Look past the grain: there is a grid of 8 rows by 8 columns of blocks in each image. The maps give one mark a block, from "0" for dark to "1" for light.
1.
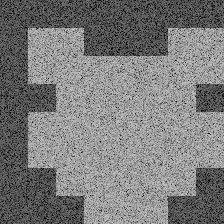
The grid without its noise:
0 0 0 0 0 0 0 0
0 1 1 0 0 0 1 1
0 1 1 1 1 1 1 1
0 0 1 1 1 1 1 0
0 1 1 1 1 1 1 1
0 1 1 1 1 1 1 1
0 0 1 1 1 1 1 0
0 0 0 1 1 1 0 0
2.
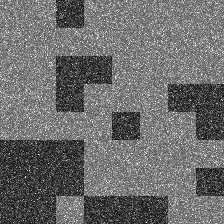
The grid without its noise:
1 1 0 1 1 1 1 1
1 1 1 1 1 1 1 1
1 1 0 0 1 1 1 1
1 1 0 1 1 1 0 0
1 1 1 1 0 1 1 0
0 0 0 1 1 1 1 1
0 0 0 1 1 1 1 0
0 0 1 0 0 0 1 1
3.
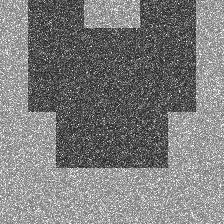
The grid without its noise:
1 0 0 1 1 0 0 1
1 0 0 0 0 0 0 1
1 0 0 0 0 0 0 1
1 0 0 0 0 0 0 1
1 1 0 0 0 0 1 1
1 1 0 0 0 0 1 1
1 1 1 1 1 1 1 1
1 1 1 1 1 1 1 1
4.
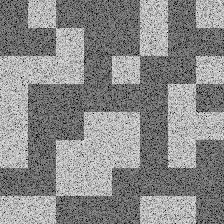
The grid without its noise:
0 1 0 0 0 1 0 1
0 0 1 0 0 1 0 0
1 1 1 0 1 0 0 1
1 0 0 0 0 0 1 0
1 0 0 1 1 0 1 1
1 0 1 1 1 0 1 0
0 0 1 1 0 0 0 0
1 1 0 0 0 1 1 0
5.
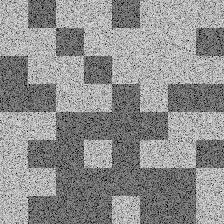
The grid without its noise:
1 0 1 1 0 1 1 1
1 1 0 1 1 1 1 0
0 1 1 0 1 1 1 1
0 0 1 1 0 1 0 0
1 1 0 0 0 0 1 1
1 0 0 1 0 1 1 0
1 1 0 0 0 0 0 1
1 0 0 0 1 0 0 1
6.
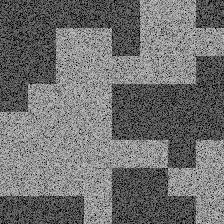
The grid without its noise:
0 0 0 0 0 1 1 0
0 0 1 1 0 1 1 1
0 0 1 1 1 1 1 0
0 1 1 1 0 0 0 0
1 1 1 1 0 0 0 0
1 1 1 1 1 1 0 1
1 1 1 1 0 0 1 1
0 0 0 1 0 0 0 1
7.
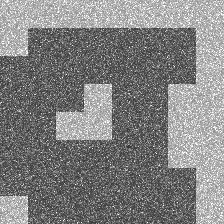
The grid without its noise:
1 1 1 1 1 1 1 1
1 0 0 0 0 0 0 1
0 0 0 0 0 0 0 1
0 0 0 1 0 0 1 1
0 0 1 1 0 0 1 1
0 0 0 0 0 0 1 1
0 0 0 0 0 0 0 1
1 0 0 0 0 0 0 1
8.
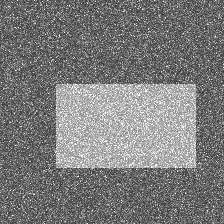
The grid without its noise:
0 0 0 0 0 0 0 0
0 0 0 0 0 0 0 0
0 0 0 0 0 0 0 0
0 0 1 1 1 1 1 0
0 0 1 1 1 1 1 0
0 0 1 1 1 1 1 0
0 0 0 0 0 0 0 0
0 0 0 0 0 0 0 0
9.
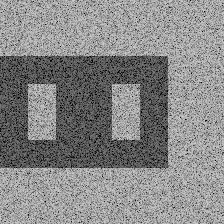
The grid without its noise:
1 1 1 1 1 1 1 1
1 1 1 1 1 1 1 1
0 0 0 0 0 0 1 1
0 1 0 0 1 0 1 1
0 1 0 0 1 0 1 1
0 0 0 0 0 0 1 1
1 1 1 1 1 1 1 1
1 1 1 1 1 1 1 1
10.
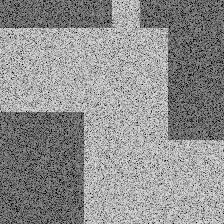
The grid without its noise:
0 0 0 0 1 0 0 0
1 1 1 1 1 1 0 0
1 1 1 1 1 1 0 0
1 1 1 1 1 1 0 0
0 0 0 1 1 1 0 0
0 0 0 1 1 1 1 1
0 0 0 1 1 1 1 1
0 0 0 1 1 1 1 1
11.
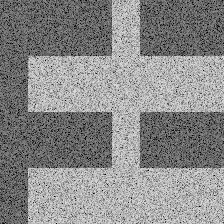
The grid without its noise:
0 0 0 0 1 0 0 0
0 0 0 0 1 0 0 0
0 1 1 1 1 1 1 1
0 1 1 1 1 1 1 1
0 0 0 0 1 0 0 0
0 0 0 0 1 0 0 0
0 1 1 1 1 1 1 1
0 1 1 1 1 1 1 1
